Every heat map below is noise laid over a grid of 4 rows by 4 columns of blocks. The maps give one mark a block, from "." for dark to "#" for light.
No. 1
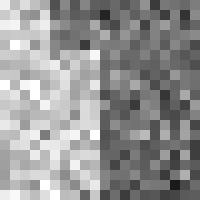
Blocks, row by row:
# . . .
# # . .
# # . .
# # . .
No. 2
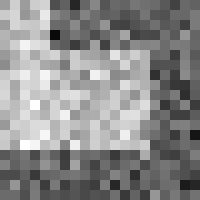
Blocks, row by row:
# . . .
# # # .
# # # .
. . . .
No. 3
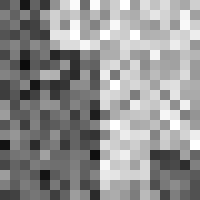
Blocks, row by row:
. # # #
. . # #
. . # #
. . # .
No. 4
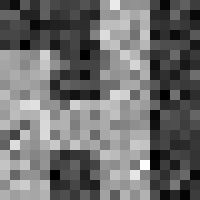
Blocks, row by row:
. . # .
# . # .
# # # .
# . # .
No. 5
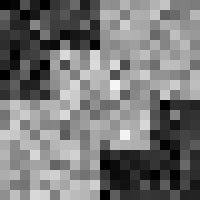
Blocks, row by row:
. . # #
. # # #
# # # .
# # . .
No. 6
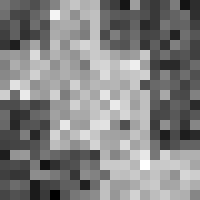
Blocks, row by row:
. # . .
# # # .
. # # .
. . # #
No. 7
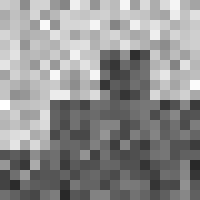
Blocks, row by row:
# # # #
# # . #
# . . .
. . . .
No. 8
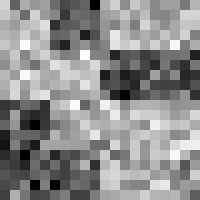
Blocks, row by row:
# . # #
# # . .
. # # #
. . # #
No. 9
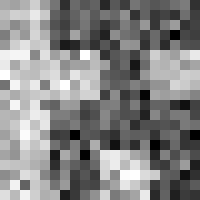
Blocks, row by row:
# . . .
# # . #
# . . .
# . # .
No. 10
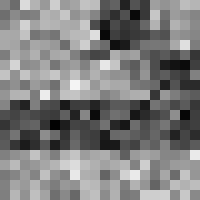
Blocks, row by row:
# # . #
# # # .
. . . .
# # # #
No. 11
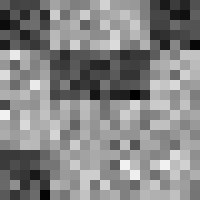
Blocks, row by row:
. # # .
# . . #
# # # #
. # # #
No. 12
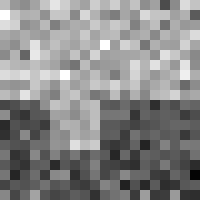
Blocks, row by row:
# # # #
# # # #
. # . .
. . . .
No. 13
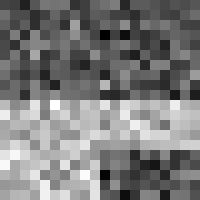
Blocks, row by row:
. . . .
. . . .
# # # #
# # . .
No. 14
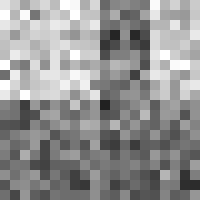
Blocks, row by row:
# # . #
# # . #
. . . .
. . . .
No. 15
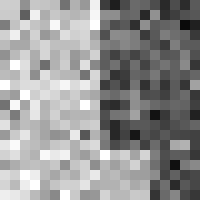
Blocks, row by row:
# # . .
# # . .
# # . .
# # # .
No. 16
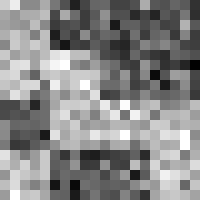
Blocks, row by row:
# . . .
# # . .
. # # #
# . . #
